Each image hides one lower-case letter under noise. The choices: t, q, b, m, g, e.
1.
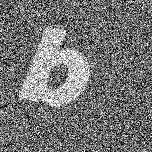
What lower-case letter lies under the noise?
b
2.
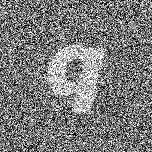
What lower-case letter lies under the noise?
q
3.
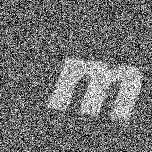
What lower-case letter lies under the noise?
m
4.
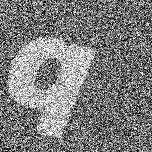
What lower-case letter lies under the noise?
q
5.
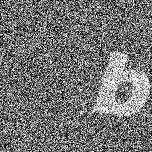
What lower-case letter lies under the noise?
b
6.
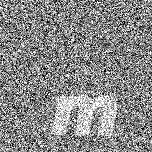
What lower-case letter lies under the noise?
m
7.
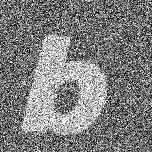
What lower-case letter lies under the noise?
b
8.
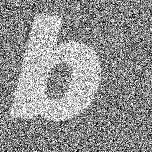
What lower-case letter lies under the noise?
b
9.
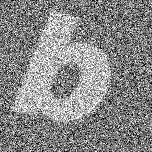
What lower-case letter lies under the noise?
b
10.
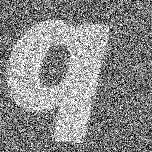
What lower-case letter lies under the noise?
q
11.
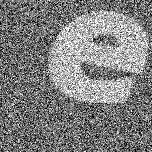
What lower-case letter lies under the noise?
e
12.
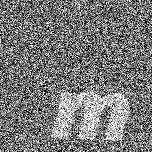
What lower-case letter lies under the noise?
m
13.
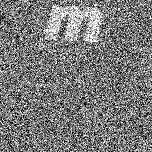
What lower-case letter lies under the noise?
m
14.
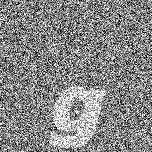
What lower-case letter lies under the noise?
g
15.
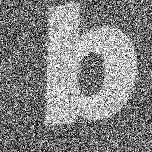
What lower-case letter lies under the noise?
b
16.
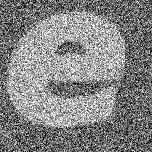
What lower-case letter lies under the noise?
e
